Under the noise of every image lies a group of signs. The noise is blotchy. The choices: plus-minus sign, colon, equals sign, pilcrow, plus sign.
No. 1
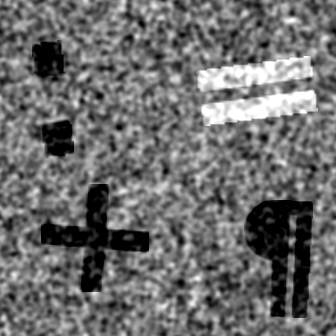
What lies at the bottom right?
pilcrow
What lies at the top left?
colon
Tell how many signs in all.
4
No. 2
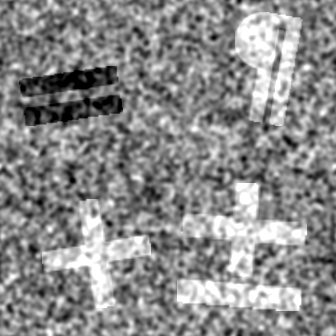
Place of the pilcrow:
top right
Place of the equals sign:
top left
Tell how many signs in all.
4
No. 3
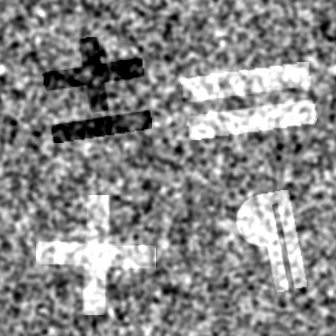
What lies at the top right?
equals sign
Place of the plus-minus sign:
top left
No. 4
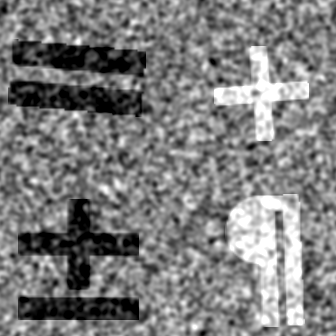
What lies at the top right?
plus sign
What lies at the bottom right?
pilcrow
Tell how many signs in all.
4
